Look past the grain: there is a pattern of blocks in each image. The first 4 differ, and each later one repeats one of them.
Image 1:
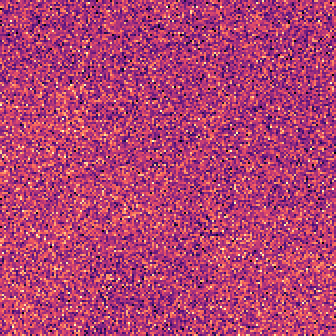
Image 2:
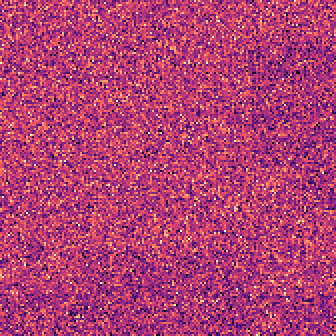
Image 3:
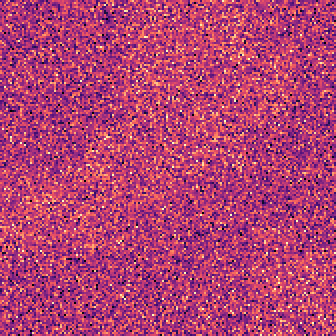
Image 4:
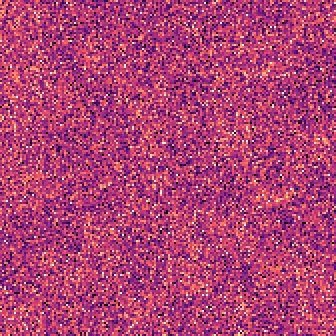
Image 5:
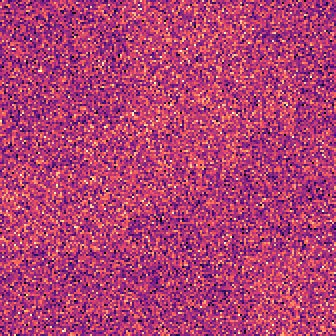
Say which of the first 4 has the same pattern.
3
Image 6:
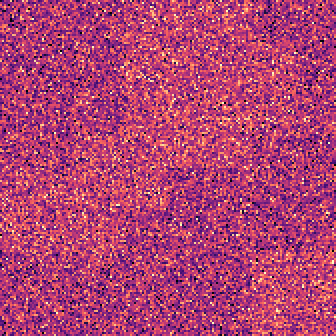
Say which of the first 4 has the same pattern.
3
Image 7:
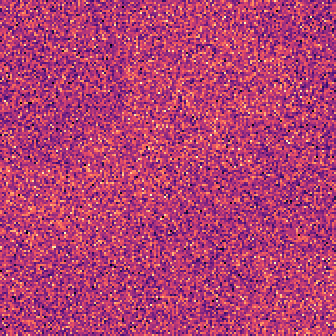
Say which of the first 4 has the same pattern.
3
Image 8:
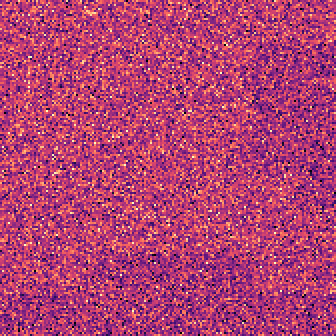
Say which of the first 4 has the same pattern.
2
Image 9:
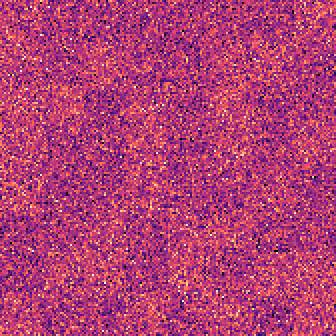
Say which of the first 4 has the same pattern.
4
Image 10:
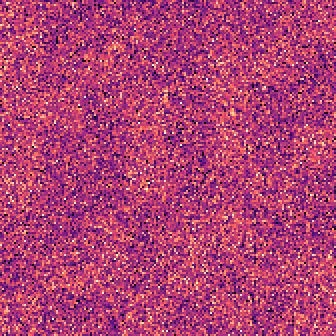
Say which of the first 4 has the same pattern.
4
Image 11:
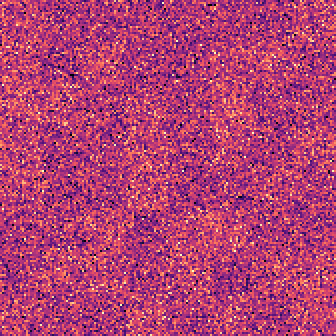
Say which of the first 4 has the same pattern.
4
